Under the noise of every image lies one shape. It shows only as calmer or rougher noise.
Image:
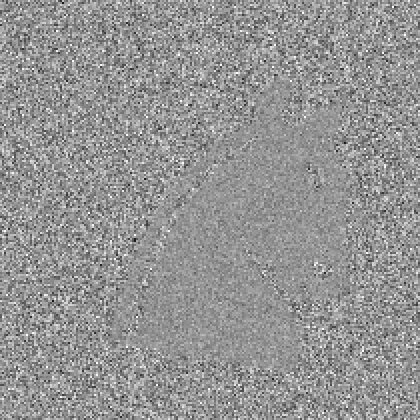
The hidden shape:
chess knight
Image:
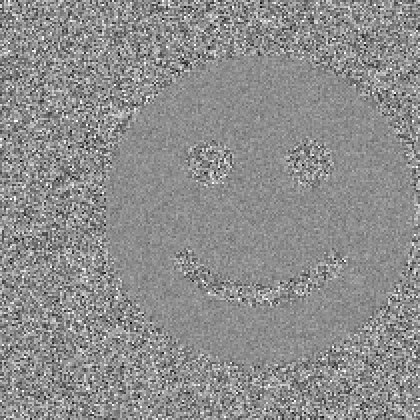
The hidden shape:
smiling face
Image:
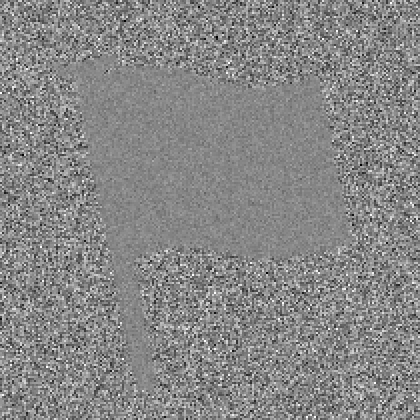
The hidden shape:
flag
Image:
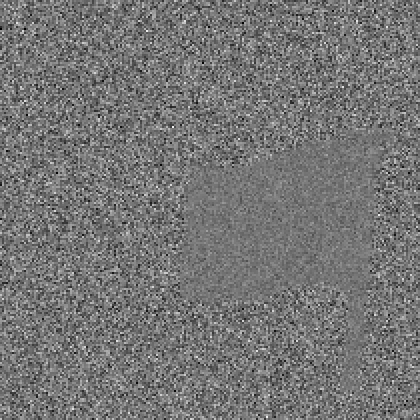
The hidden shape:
flag
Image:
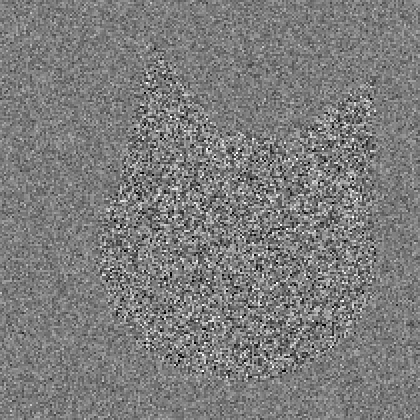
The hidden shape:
cat's head
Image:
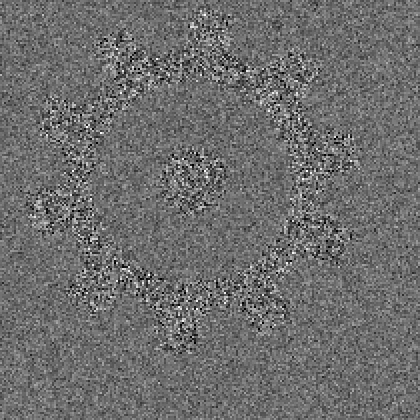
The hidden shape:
gear
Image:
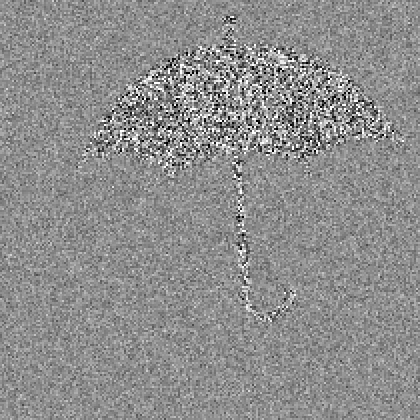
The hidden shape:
umbrella
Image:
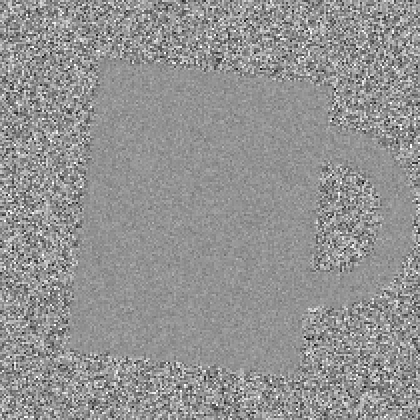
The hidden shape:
cup
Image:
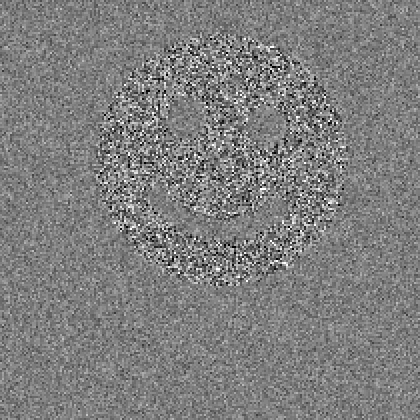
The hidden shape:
smiling face
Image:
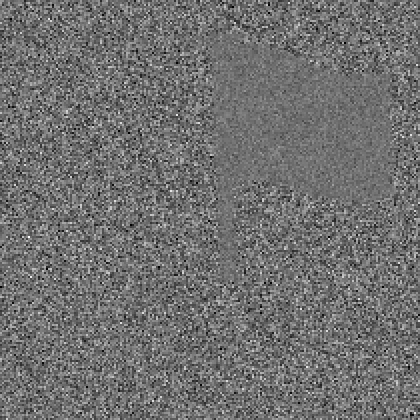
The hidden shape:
flag
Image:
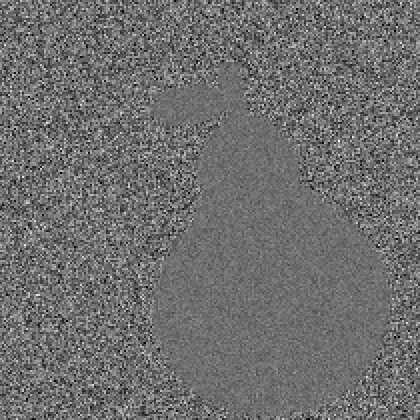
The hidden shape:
pear
